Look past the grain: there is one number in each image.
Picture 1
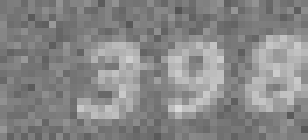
398
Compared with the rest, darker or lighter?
lighter
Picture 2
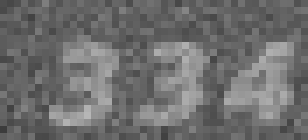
334
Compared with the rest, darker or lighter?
lighter
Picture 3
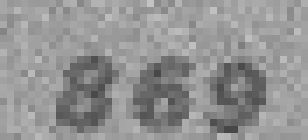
869
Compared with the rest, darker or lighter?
darker
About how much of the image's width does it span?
two thirds
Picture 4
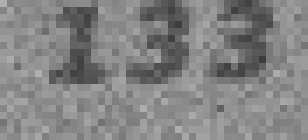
133
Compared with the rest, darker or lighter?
darker
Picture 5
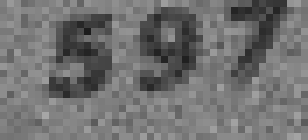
597
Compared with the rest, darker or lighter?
darker
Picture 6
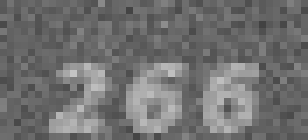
266
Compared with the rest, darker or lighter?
lighter
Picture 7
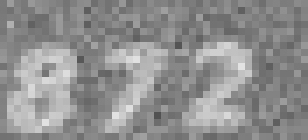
872
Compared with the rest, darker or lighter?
lighter
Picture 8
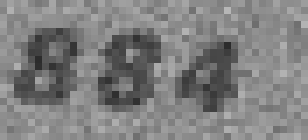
884
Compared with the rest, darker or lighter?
darker
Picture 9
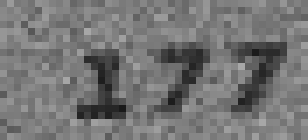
177
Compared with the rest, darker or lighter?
darker
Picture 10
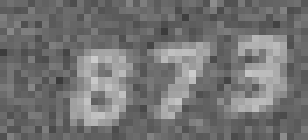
873
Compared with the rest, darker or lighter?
lighter
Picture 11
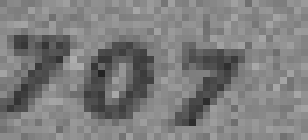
707
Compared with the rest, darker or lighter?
darker
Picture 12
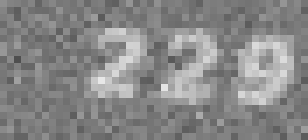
229
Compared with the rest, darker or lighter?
lighter
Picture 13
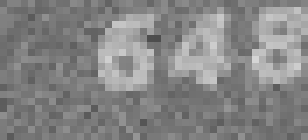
648
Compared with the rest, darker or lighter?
lighter
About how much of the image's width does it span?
two thirds
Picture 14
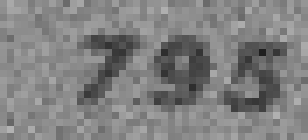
795
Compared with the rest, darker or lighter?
darker
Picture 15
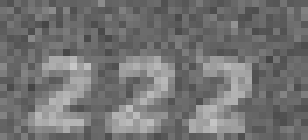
222
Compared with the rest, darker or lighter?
lighter
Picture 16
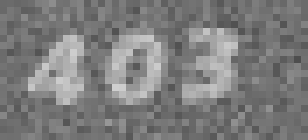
403
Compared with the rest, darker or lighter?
lighter
